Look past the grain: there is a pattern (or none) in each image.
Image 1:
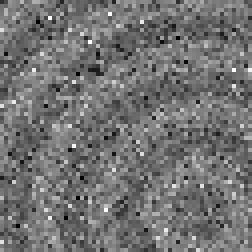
rings round one point
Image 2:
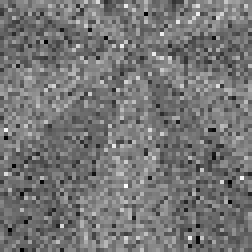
spokes from one point
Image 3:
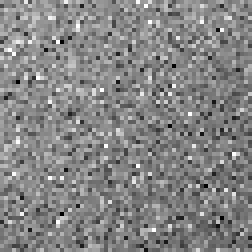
a smooth slope
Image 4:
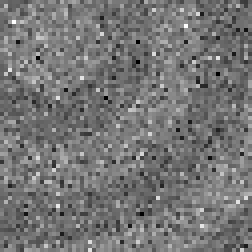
rings round one point
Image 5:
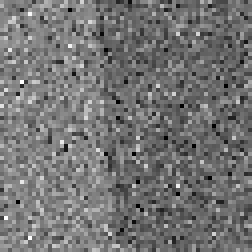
a sharp edge
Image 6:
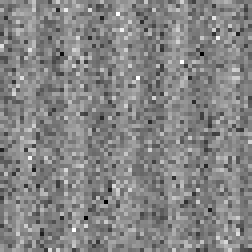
vertical stripes
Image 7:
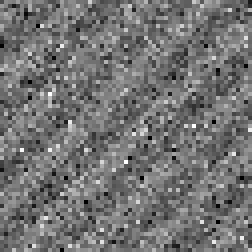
diagonal stripes
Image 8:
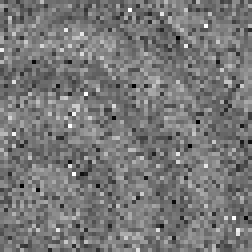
rings round one point
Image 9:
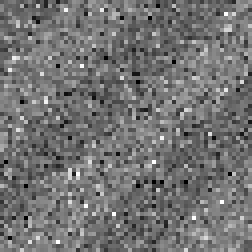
diagonal stripes
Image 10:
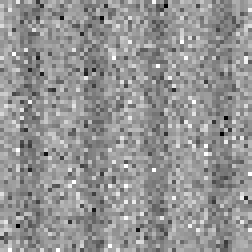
vertical stripes
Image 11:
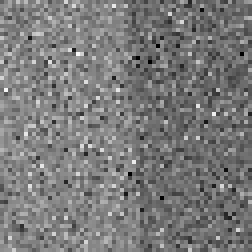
a sharp edge
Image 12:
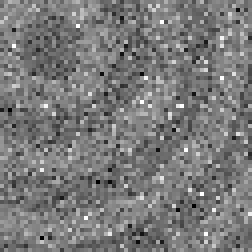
rings round one point
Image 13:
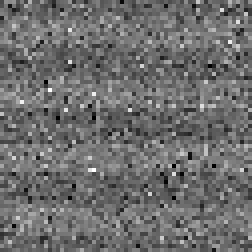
horizontal stripes
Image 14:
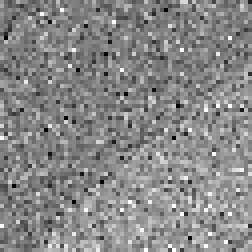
a sharp edge
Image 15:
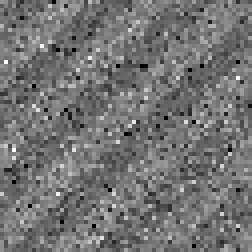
diagonal stripes
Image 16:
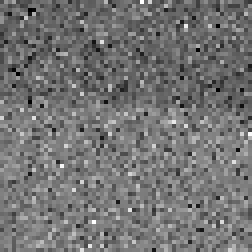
a sharp edge
